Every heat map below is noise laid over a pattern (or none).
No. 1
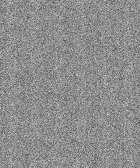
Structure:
vertical stripes
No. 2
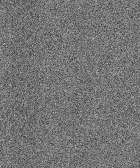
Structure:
one vertical stripe
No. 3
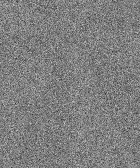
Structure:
spokes from one point
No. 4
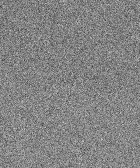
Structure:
a sharp edge
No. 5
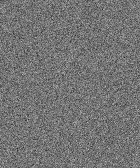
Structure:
only noise
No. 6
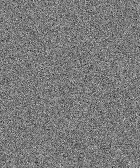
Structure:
only noise
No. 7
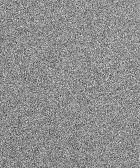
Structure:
a smooth slope
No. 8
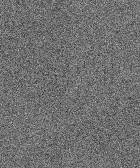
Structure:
spokes from one point
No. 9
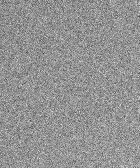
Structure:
a smooth slope
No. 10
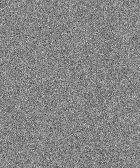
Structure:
only noise
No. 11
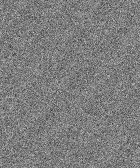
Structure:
diagonal stripes
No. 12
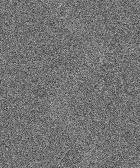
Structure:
a wavy band
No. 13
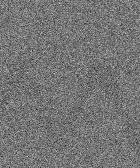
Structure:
a wavy band
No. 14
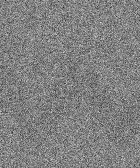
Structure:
a wavy band
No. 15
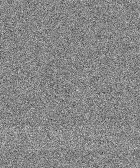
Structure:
one horizontal stripe
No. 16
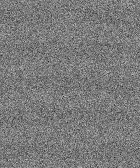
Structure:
horizontal stripes
